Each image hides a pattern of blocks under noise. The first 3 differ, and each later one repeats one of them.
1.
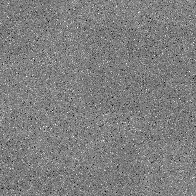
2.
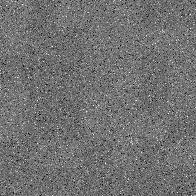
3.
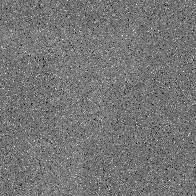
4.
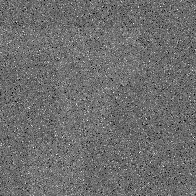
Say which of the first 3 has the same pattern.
3
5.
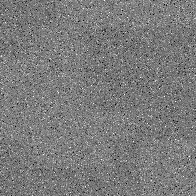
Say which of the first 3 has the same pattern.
1
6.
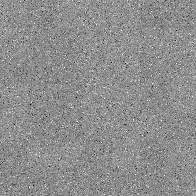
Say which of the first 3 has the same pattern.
2
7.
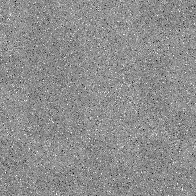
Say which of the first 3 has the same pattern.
2
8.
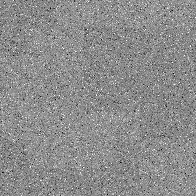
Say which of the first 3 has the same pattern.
1
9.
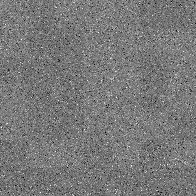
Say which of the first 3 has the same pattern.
2
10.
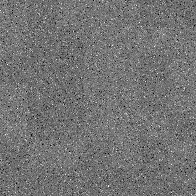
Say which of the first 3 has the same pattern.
2
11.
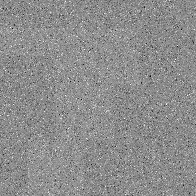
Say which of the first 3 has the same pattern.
3
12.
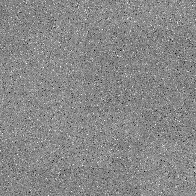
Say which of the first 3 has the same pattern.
1
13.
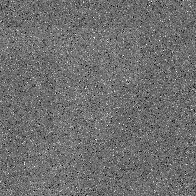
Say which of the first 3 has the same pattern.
3
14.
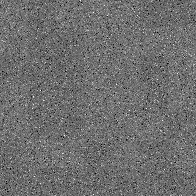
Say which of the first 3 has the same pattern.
2
